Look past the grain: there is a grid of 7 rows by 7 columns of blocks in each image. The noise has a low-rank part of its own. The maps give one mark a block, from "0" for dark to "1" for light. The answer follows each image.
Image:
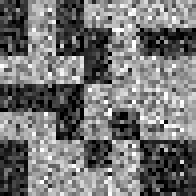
0101111
0100100
1110111
0001111
1101011
0110100
0111100
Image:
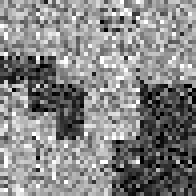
1111111
1111111
0011111
1001100
1101100
1111000
1111000
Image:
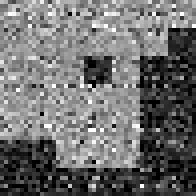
1111111
1111110
1110100
1111100
1111100
0011100
0000000
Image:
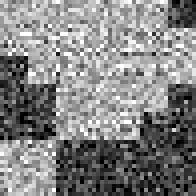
1111110
1111111
0111111
0011110
0011100
1100000
1100000
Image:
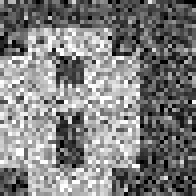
0000000
0111000
1101100
1111100
1101100
1101100
0111000
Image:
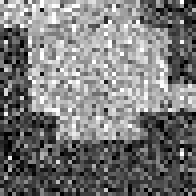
1111100
0111110
0111110
0111111
0011100
0000000
0000000
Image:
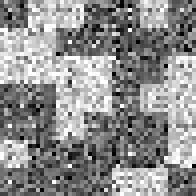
0110010
1100000
1111001
0011011
0010001
1000001
0000110
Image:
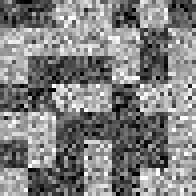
0011010
1111101
1000101
0011011
1100001
0101001
1001011
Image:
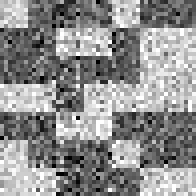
1000100
0011011
0000011
1101111
0011000
1000100
1100011
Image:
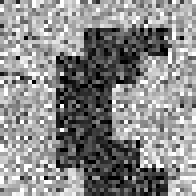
1111111
1110001
1100011
1100111
1100111
1100011
1110001
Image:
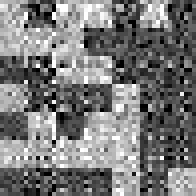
1011010
1110000
0011000
1000100
0101100
1111100
0000101
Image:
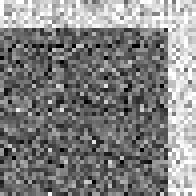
1111111
0000001
0000001
0000001
0000001
0000001
0000001
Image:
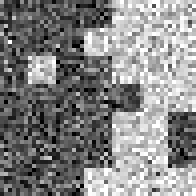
0000111
0001111
0100111
0000011
0000110
0000110
0001111
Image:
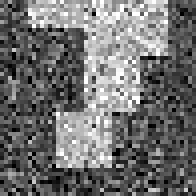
0111110
0001110
0001100
0001100
0011000
0011000
0000000
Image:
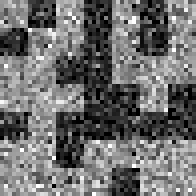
1010101
0110101
1100111
1110010
0100000
1101111
1111011
